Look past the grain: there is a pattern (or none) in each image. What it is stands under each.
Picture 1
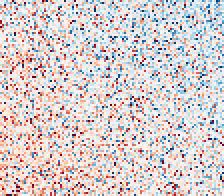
a smooth slope
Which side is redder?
bottom left
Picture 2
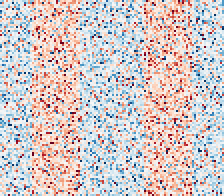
vertical stripes
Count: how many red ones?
2
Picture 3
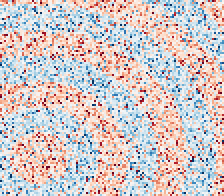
rings round one point
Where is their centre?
bottom left
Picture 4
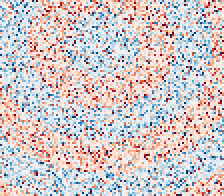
rings round one point
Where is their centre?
top middle
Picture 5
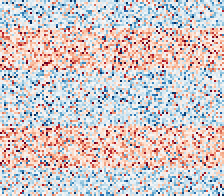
horizontal stripes
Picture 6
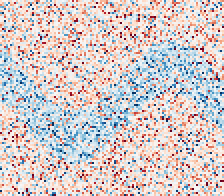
a wavy band
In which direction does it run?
left to right
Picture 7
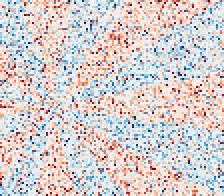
spokes from one point
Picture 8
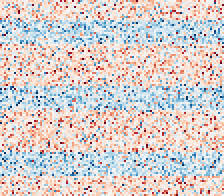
horizontal stripes
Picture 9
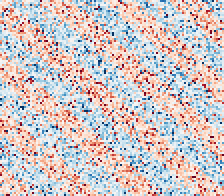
diagonal stripes
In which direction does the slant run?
top left to bottom right
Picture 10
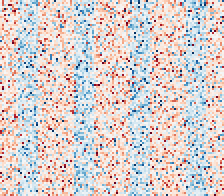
vertical stripes
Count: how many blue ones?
4
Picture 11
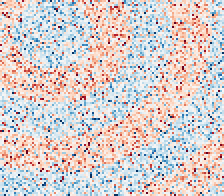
rings round one point
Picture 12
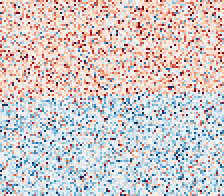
a sharp edge
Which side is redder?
top
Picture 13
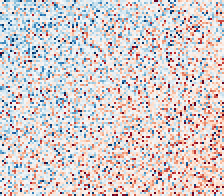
a smooth slope
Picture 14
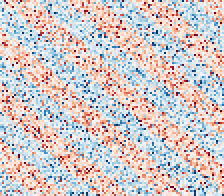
diagonal stripes
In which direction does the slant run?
top left to bottom right
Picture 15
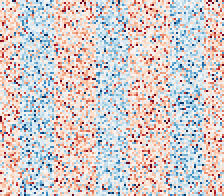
vertical stripes
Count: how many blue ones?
3
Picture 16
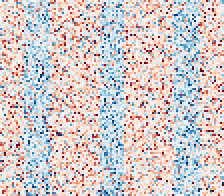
vertical stripes
